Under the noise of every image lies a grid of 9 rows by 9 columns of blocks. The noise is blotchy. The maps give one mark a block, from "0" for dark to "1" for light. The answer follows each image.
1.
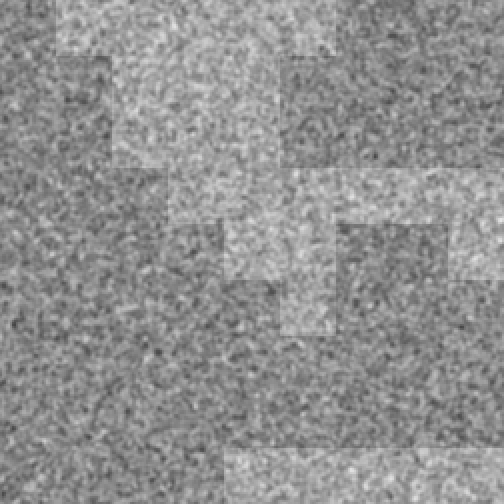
0 1 1 1 1 1 0 0 0
0 0 1 1 1 0 0 0 0
0 0 1 1 1 0 0 0 0
0 0 0 1 1 1 1 1 1
0 0 0 0 1 1 0 0 1
0 0 0 0 0 1 0 0 0
0 0 0 0 0 0 0 0 0
0 0 0 0 0 0 0 0 0
0 0 0 0 1 1 1 1 1
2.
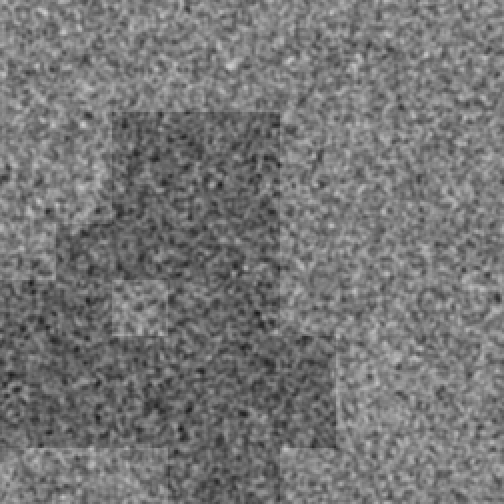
1 1 1 1 1 1 1 1 1
1 1 1 1 1 1 1 1 1
1 1 0 0 0 1 1 1 1
1 1 0 0 0 1 1 1 1
1 0 0 0 0 1 1 1 1
0 0 1 0 0 1 1 1 1
0 0 0 0 0 0 1 1 1
0 0 0 0 0 0 1 1 1
1 1 1 0 0 1 1 1 1
